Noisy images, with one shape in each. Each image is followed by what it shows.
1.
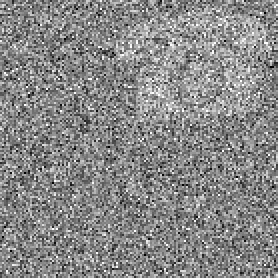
telephone
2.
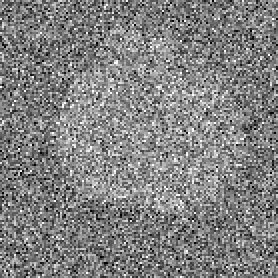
apple
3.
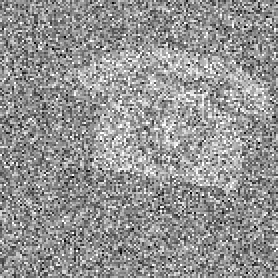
telephone
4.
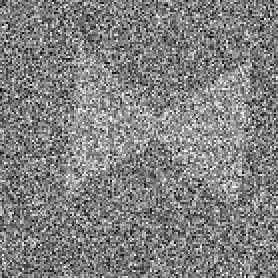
bow tie
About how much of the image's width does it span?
two thirds
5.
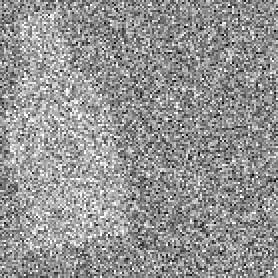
bottle
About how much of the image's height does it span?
nearly all
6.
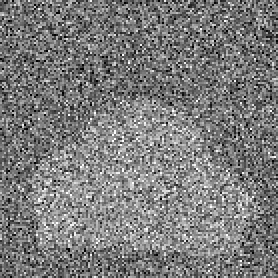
cloud
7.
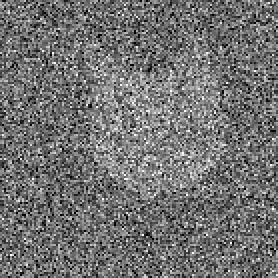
cat's head
